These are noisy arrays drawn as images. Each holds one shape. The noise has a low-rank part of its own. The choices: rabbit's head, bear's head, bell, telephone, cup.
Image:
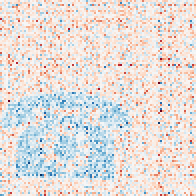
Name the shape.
telephone
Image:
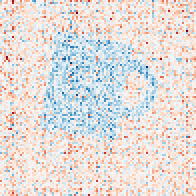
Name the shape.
cup
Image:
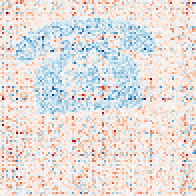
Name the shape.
telephone
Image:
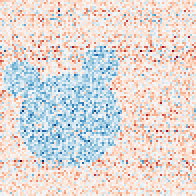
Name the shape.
bear's head
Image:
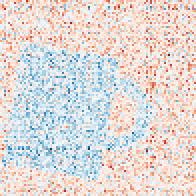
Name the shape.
cup
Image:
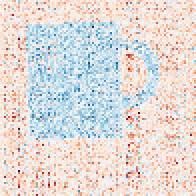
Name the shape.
cup
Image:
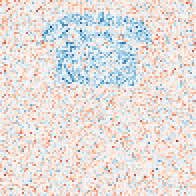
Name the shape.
telephone
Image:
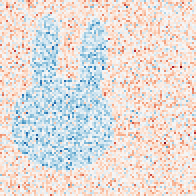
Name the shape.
rabbit's head
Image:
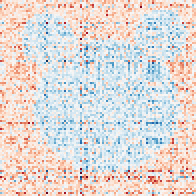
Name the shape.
bear's head
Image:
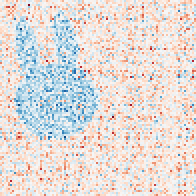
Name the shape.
rabbit's head
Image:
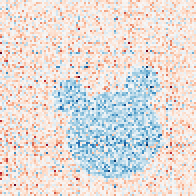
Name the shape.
bear's head
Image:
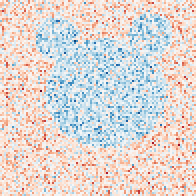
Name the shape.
bear's head
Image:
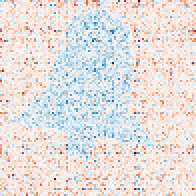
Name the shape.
bell
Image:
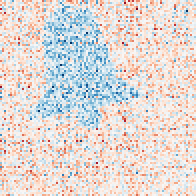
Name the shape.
bell
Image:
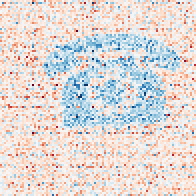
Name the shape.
telephone
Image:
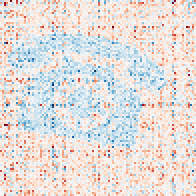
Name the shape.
telephone
